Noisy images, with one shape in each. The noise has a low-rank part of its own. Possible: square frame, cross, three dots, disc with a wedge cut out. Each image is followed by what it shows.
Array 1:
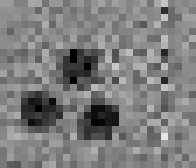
three dots
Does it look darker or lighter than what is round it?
darker
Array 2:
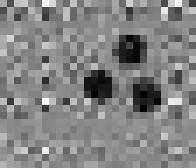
three dots
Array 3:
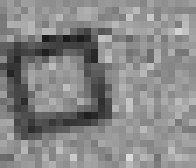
square frame
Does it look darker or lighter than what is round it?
darker
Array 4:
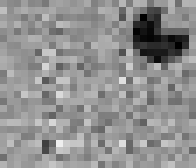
disc with a wedge cut out
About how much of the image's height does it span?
a third
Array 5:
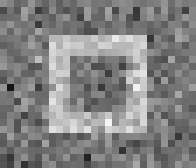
square frame
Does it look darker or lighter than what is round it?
lighter
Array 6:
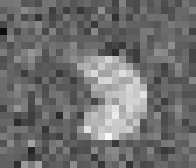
disc with a wedge cut out
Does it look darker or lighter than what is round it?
lighter
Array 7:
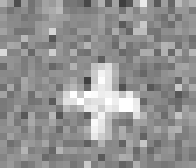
cross
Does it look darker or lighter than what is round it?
lighter
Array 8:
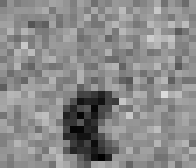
disc with a wedge cut out
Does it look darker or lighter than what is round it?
darker
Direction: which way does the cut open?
right
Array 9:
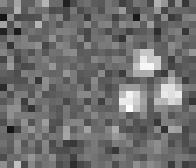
three dots
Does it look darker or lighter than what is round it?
lighter
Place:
middle right
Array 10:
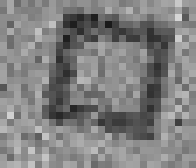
square frame
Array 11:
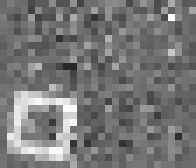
square frame
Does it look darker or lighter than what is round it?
lighter
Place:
bottom left
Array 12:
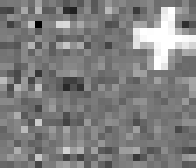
cross
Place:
top right
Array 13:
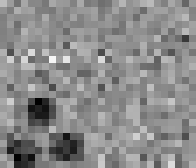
three dots
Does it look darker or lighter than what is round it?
darker
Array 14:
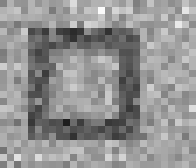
square frame
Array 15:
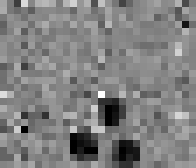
three dots
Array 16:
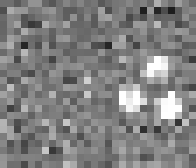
three dots
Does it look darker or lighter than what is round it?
lighter
